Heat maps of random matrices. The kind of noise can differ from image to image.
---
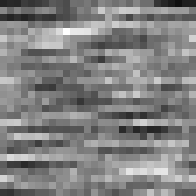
streaked along the rows
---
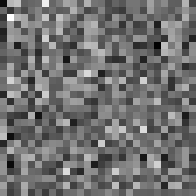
low rank plus noise
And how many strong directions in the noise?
five to eight
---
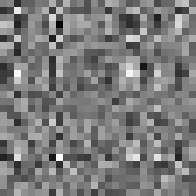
low rank plus noise
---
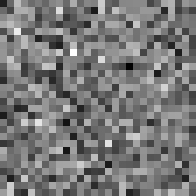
independent entries
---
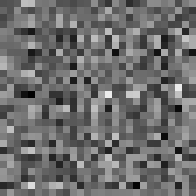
low rank plus noise
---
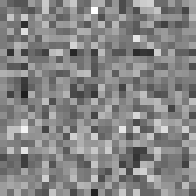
low rank plus noise
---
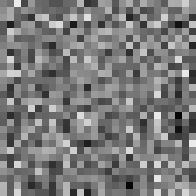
low rank plus noise
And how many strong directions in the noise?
three or four
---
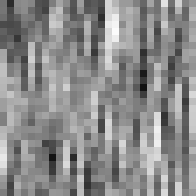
streaked along the columns
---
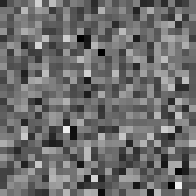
low rank plus noise
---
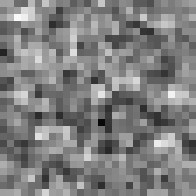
blotchy
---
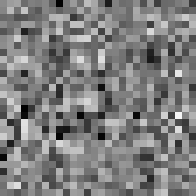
low rank plus noise
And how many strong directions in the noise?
three or four
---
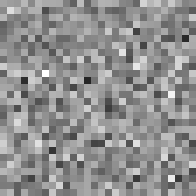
independent entries
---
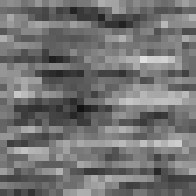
streaked along the rows
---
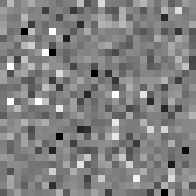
heavy tails
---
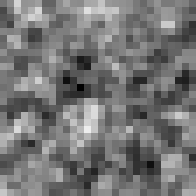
blotchy
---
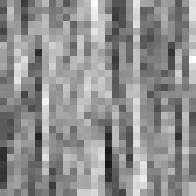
streaked along the columns
